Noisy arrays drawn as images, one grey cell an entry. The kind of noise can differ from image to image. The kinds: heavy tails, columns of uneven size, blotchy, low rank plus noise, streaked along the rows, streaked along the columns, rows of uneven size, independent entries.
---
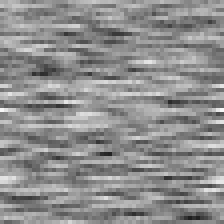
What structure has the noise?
streaked along the rows
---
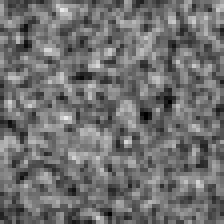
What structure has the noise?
blotchy
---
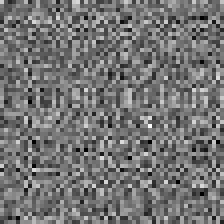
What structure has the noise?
low rank plus noise
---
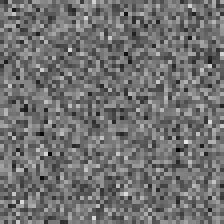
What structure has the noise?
independent entries
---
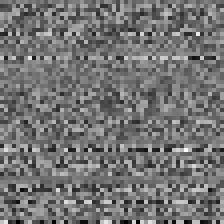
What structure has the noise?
rows of uneven size
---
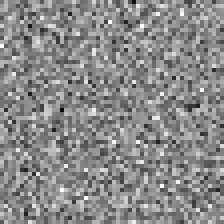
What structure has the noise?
independent entries
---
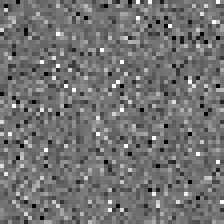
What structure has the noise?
heavy tails
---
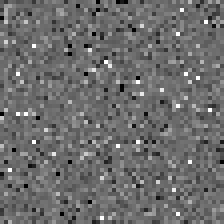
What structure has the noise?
heavy tails
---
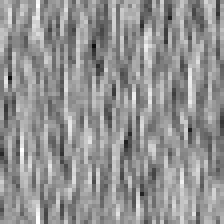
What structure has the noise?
streaked along the columns
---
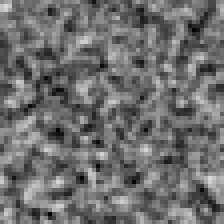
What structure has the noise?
blotchy
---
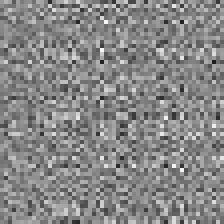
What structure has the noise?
low rank plus noise
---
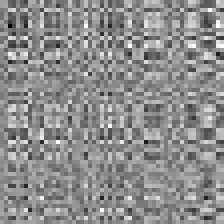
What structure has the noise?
low rank plus noise
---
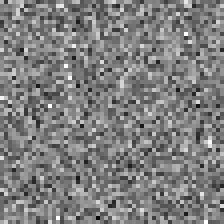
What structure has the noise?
independent entries
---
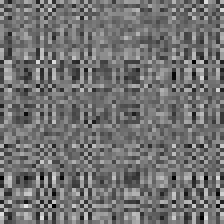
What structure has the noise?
low rank plus noise
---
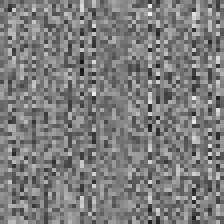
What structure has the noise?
columns of uneven size
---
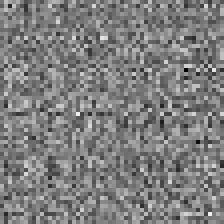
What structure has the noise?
low rank plus noise
